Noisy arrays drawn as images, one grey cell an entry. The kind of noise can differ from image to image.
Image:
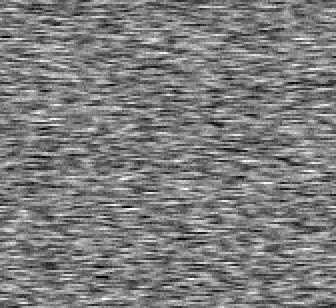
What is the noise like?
streaked along the rows
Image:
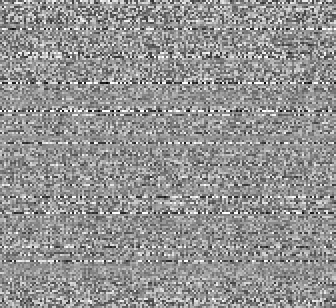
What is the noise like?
rows of uneven size
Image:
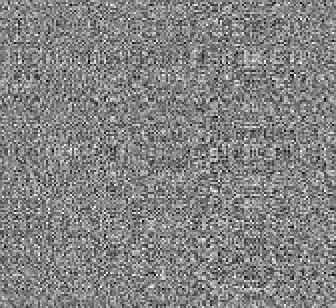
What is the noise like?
low rank plus noise
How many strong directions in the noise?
five to eight
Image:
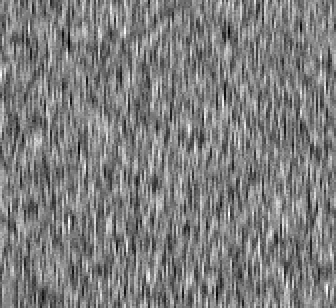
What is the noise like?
streaked along the columns
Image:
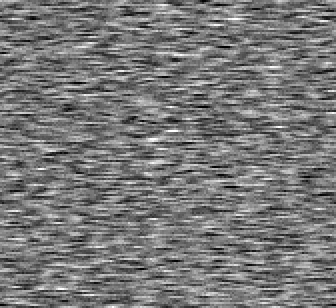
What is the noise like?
streaked along the rows
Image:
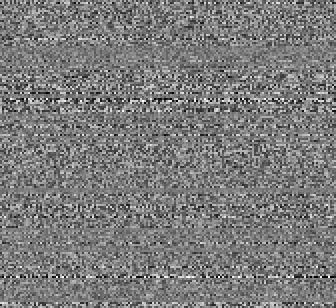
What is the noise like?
rows of uneven size
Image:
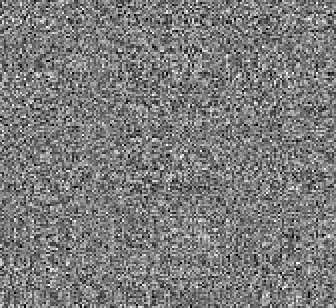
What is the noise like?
low rank plus noise
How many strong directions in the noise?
five to eight
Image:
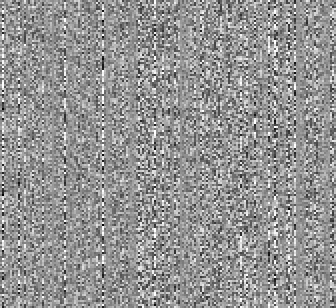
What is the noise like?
columns of uneven size
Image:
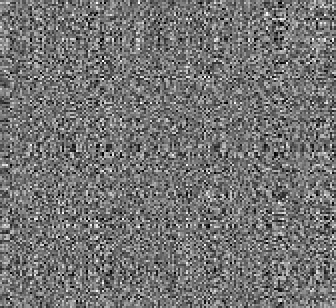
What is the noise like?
low rank plus noise
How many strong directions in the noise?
five to eight
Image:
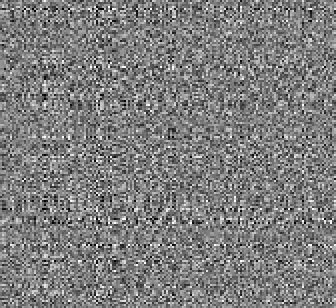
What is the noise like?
low rank plus noise
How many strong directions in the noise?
three or four
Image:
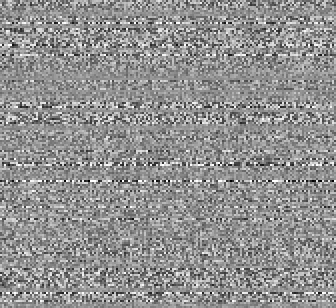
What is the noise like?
rows of uneven size
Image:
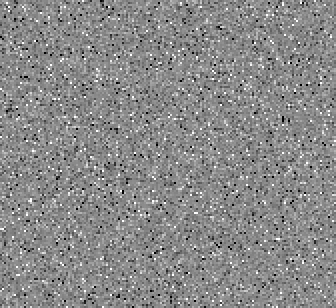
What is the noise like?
heavy tails
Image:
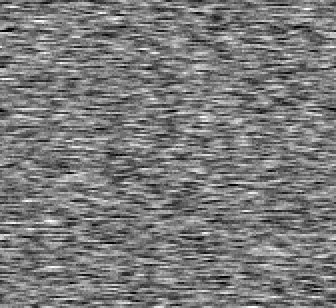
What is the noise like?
streaked along the rows
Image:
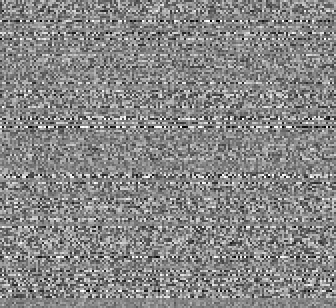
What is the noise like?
rows of uneven size
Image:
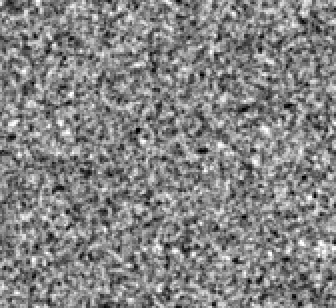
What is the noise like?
blotchy
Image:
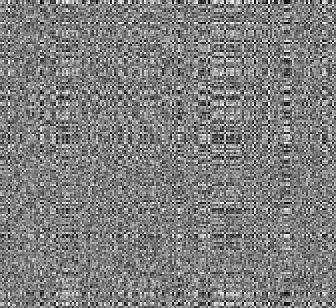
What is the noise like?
low rank plus noise
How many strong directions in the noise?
one
